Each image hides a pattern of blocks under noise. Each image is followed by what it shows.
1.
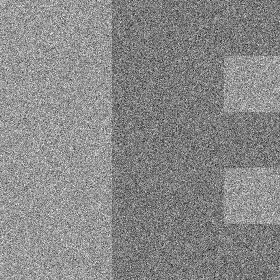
top and bottom mirror each other
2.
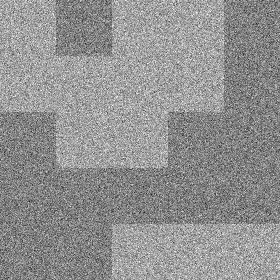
no symmetry
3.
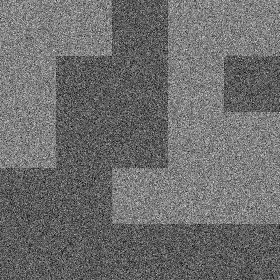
no symmetry
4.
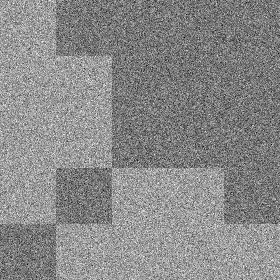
mirrored about the diagonal from the bottom left
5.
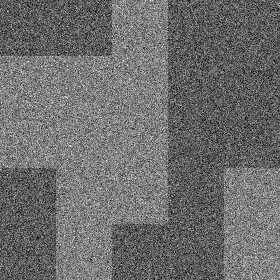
no symmetry
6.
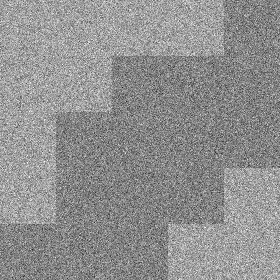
mirrored about the diagonal from the top left
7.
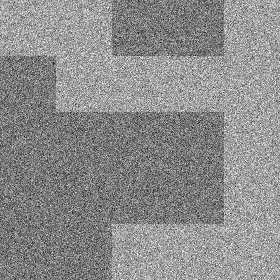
no symmetry
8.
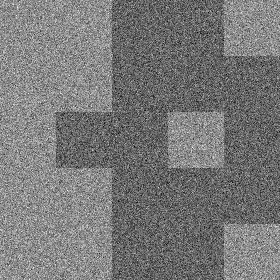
top and bottom mirror each other
